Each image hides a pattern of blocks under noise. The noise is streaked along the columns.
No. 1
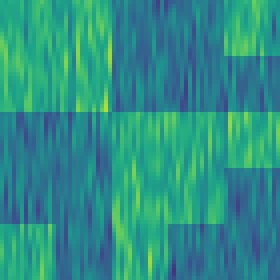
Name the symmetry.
mirrored about the diagonal from the top left
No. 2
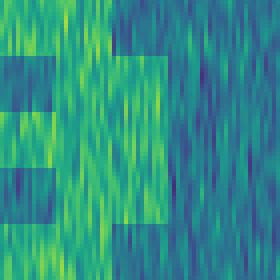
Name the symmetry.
top and bottom mirror each other
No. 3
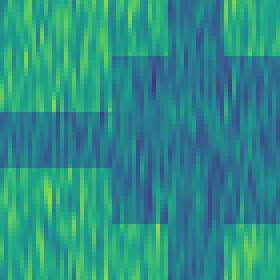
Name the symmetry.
top and bottom mirror each other
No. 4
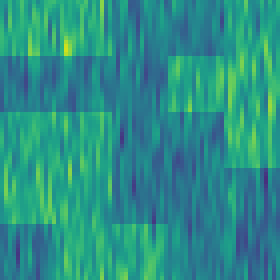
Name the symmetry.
no symmetry
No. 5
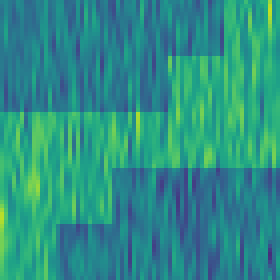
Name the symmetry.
the same after a half turn
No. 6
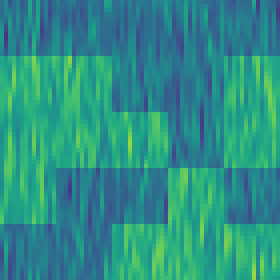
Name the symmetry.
no symmetry
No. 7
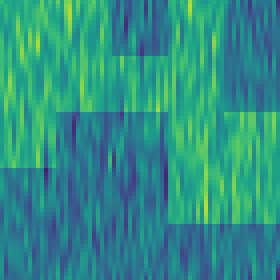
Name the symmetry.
no symmetry
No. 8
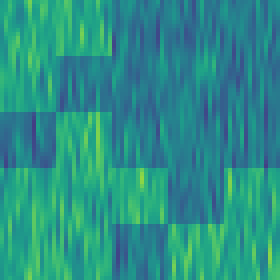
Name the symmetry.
mirrored about the diagonal from the bottom left
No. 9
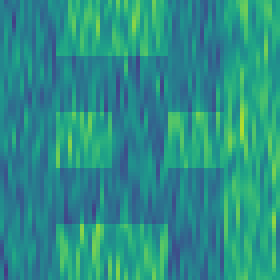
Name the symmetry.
top and bottom mirror each other
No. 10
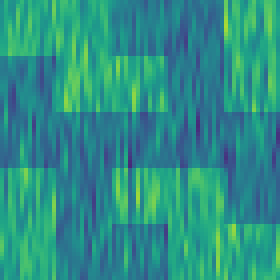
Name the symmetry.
the same after a half turn
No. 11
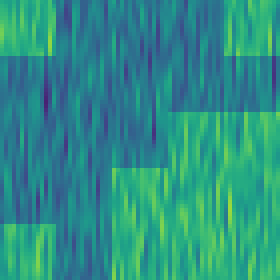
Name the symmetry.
mirrored about the diagonal from the top left
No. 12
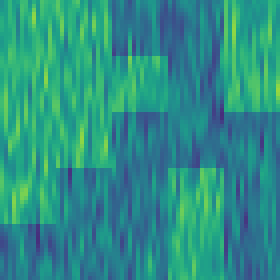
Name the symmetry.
no symmetry
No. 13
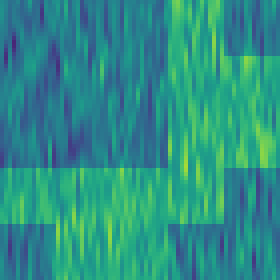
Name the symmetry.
mirrored about the diagonal from the top left
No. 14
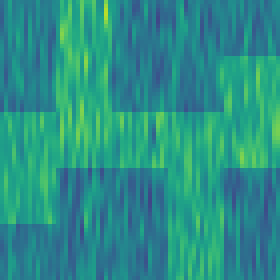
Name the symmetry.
the same after a half turn
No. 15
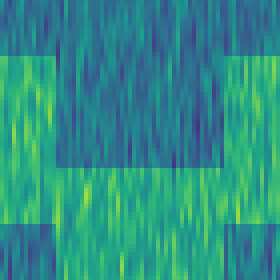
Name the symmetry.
left and right mirror each other
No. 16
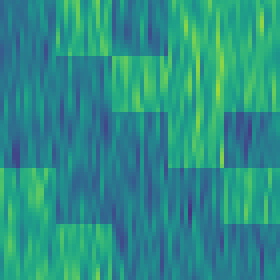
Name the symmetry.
mirrored about the diagonal from the bottom left
